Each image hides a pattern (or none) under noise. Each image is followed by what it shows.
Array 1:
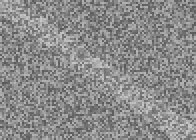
a diagonal band
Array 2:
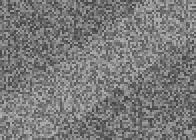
a diagonal band
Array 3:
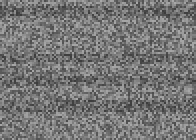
bands of rows
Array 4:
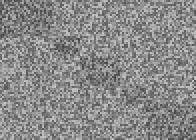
blocks along the diagonal
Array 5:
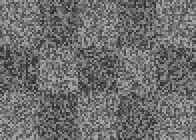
a checkerboard
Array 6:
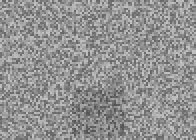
one block
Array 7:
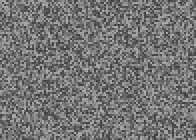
only noise
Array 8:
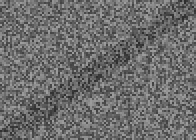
a diagonal band
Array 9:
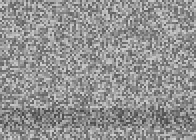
one band of rows
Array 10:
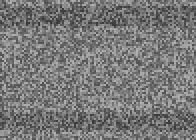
bands of rows
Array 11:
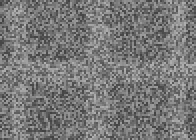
bands of rows crossing bands of columns
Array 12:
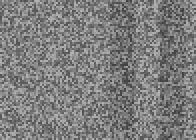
bands of columns
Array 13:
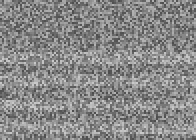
bands of rows
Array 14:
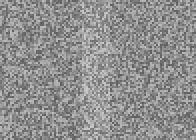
one band of columns
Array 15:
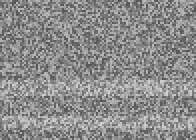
bands of rows
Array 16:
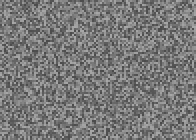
only noise
